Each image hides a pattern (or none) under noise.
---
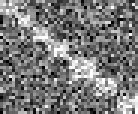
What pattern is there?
blocks along the diagonal
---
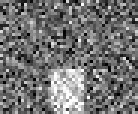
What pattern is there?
one block
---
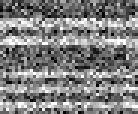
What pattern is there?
bands of rows
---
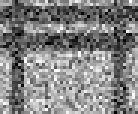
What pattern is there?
bands of rows crossing bands of columns
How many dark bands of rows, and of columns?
2 and 2
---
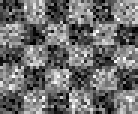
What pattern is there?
a checkerboard
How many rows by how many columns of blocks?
5 by 6
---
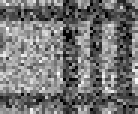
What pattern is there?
bands of rows crossing bands of columns
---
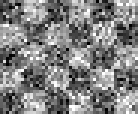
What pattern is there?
a checkerboard
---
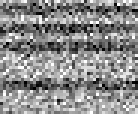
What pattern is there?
bands of rows
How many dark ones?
4
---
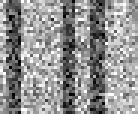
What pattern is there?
bands of columns
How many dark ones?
3
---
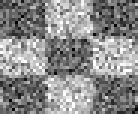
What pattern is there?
a checkerboard
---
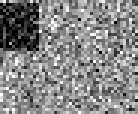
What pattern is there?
one block
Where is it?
top left
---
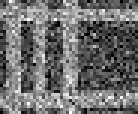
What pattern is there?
bands of rows crossing bands of columns
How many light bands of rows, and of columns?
2 and 3
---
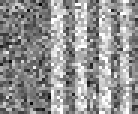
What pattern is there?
bands of columns
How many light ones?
4
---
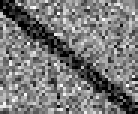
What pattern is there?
a diagonal band
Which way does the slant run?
top left to bottom right
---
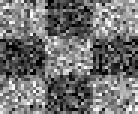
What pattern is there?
a checkerboard
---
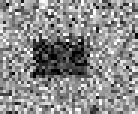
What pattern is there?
one block
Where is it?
centre
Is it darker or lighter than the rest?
darker
